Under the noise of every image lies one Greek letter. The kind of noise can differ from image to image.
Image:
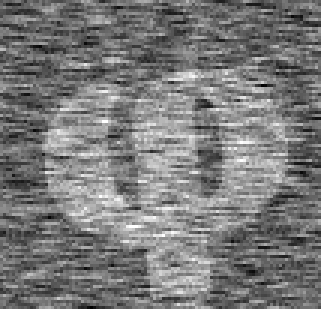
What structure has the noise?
streaked along the rows
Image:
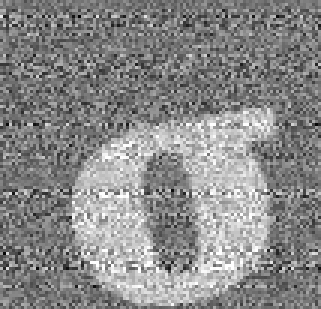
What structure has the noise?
rows of uneven size
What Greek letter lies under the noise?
sigma
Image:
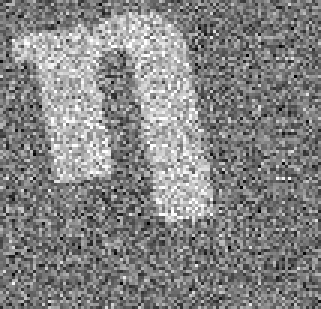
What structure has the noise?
low rank plus noise
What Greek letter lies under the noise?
eta
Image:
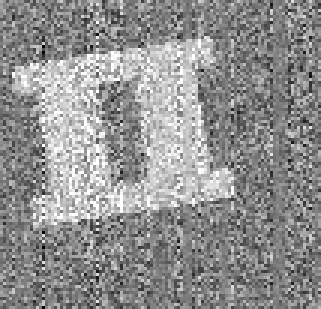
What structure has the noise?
columns of uneven size
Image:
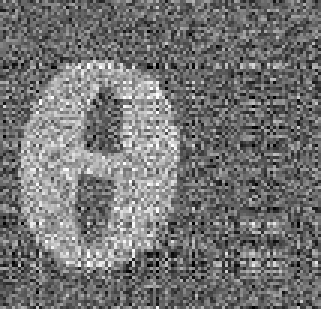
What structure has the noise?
low rank plus noise
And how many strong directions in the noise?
one
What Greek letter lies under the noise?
theta
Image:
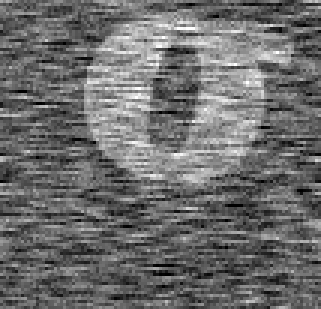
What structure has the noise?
streaked along the rows
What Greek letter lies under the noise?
sigma
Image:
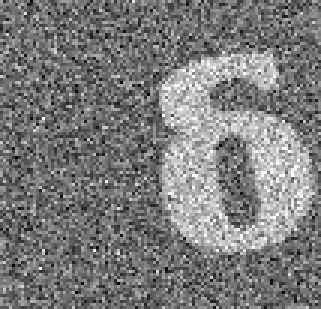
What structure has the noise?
independent entries
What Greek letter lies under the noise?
delta
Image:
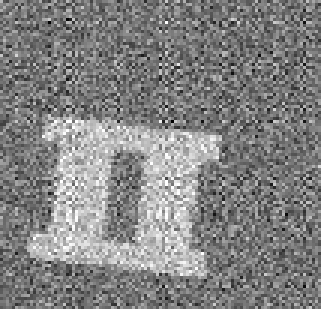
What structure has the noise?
low rank plus noise
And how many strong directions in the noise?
one
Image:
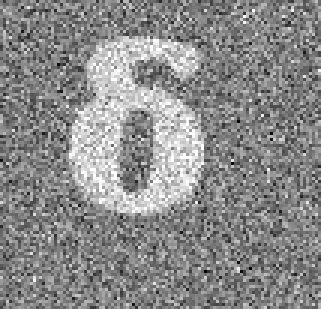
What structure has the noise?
independent entries
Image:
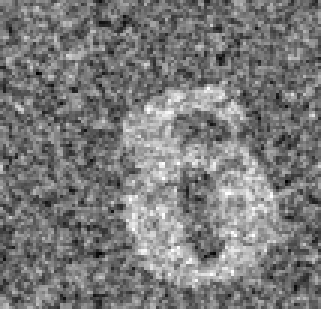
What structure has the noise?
blotchy
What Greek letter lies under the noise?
delta
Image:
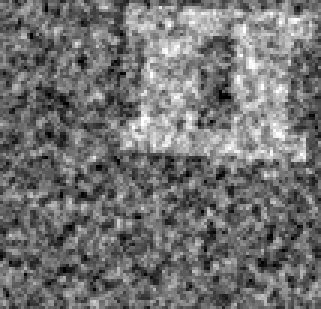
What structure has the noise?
blotchy
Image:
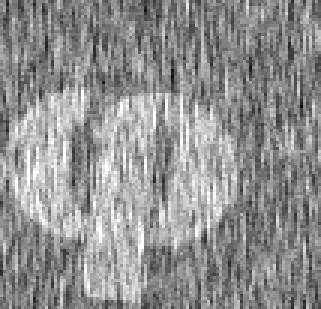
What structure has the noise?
streaked along the columns
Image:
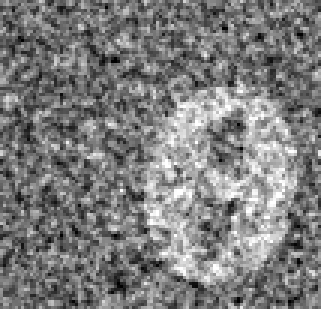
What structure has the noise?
blotchy
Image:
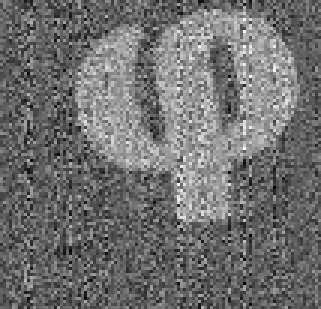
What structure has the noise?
columns of uneven size
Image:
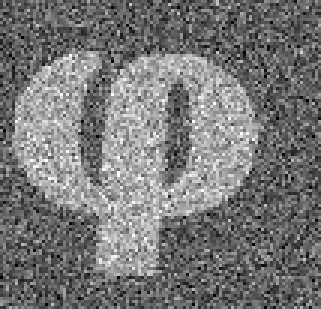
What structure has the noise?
independent entries
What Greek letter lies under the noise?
phi
